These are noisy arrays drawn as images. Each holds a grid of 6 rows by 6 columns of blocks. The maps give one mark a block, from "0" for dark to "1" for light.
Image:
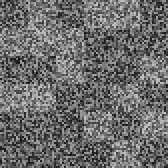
010110
111000
001001
110010
000101
000010
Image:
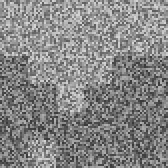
111111
111111
011100
001000
000000
010000
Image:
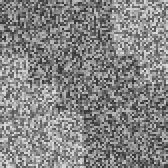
000011
000011
100001
110000
111000
111000
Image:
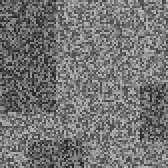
001111
001111
001111
001110
111110
100111
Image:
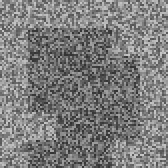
111111
100011
100001
100001
110001
100011
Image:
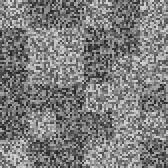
100101
011001
011011
000110
010011
100110
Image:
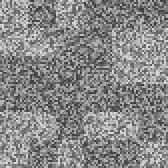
101000
110011
000011
000000
110110
101001
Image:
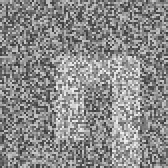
000000
000000
001110
001010
001010
000010
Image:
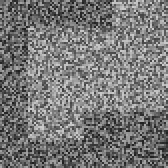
000011
011111
011111
011111
011000
000000
